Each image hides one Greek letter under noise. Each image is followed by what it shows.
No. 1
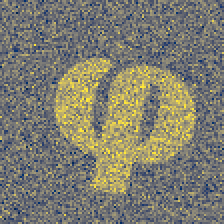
phi
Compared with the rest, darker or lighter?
lighter
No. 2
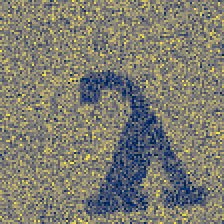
lambda
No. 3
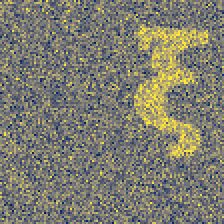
xi
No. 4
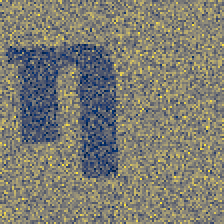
eta
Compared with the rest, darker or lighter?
darker
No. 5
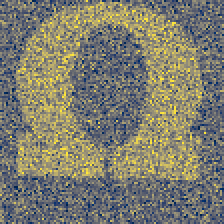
omega
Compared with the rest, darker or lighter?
lighter
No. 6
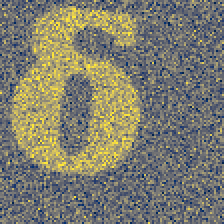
delta
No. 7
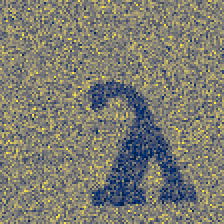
lambda
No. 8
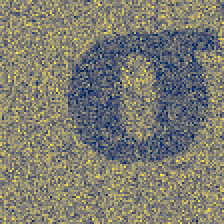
sigma
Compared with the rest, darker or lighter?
darker
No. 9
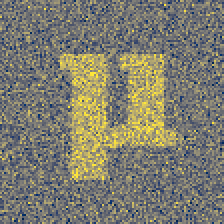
mu
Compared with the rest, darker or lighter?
lighter
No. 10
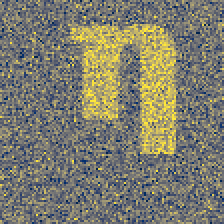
eta
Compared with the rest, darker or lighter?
lighter
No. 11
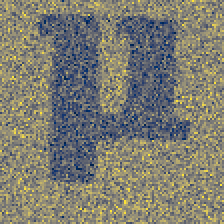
mu
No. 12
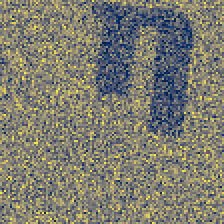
eta
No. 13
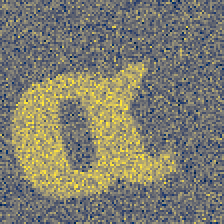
alpha
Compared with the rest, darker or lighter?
lighter
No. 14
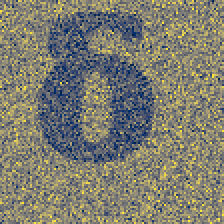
delta
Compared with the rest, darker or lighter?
darker
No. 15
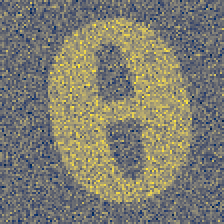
theta
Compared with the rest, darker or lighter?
lighter
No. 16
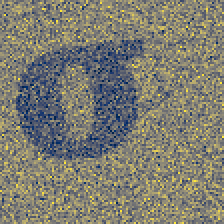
sigma
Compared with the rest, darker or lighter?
darker
